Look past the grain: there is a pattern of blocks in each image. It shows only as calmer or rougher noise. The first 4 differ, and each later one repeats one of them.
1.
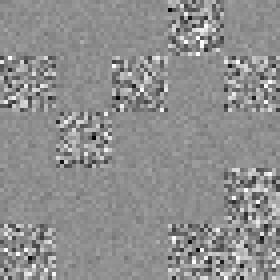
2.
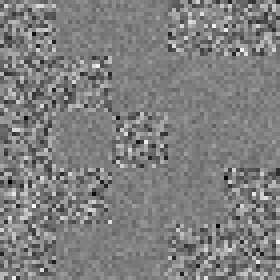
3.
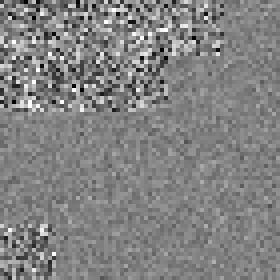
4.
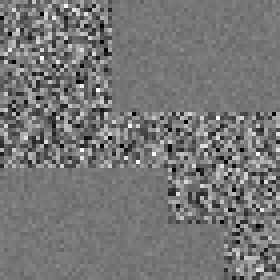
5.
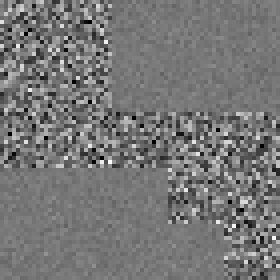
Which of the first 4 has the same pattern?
4
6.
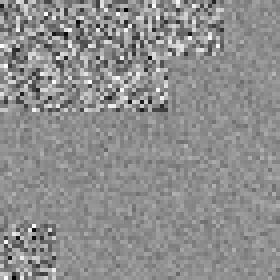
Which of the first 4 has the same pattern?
3
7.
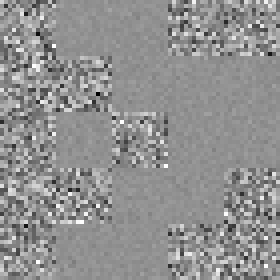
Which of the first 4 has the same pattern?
2
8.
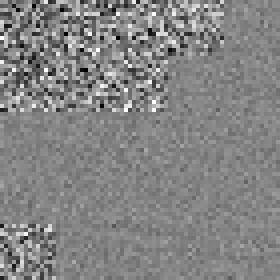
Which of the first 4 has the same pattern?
3
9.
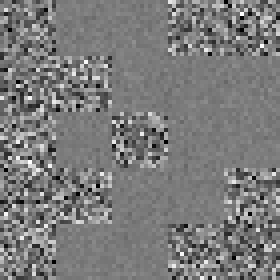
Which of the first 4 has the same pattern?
2
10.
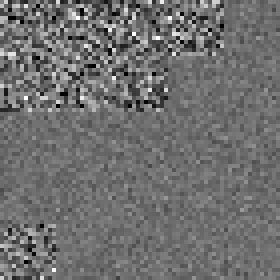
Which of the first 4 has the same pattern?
3
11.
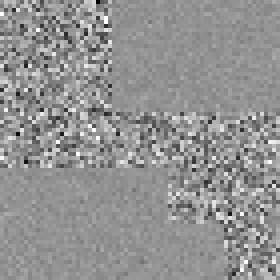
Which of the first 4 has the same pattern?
4
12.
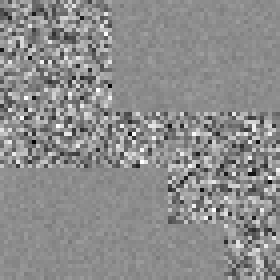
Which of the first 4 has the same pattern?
4
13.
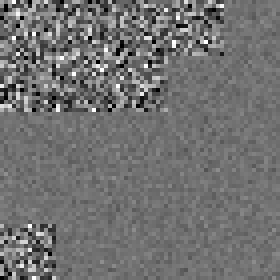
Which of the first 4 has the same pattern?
3
